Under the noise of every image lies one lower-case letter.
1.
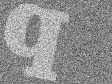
light q
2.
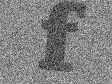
dark f
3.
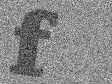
dark f
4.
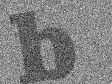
dark b
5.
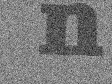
dark n
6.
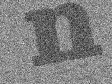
dark n
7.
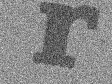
dark r
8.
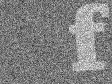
light f
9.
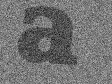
dark a
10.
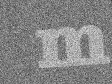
light m
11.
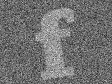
light f
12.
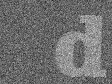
light d
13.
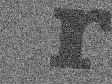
dark r
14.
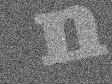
light n
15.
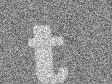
light t
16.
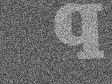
light q
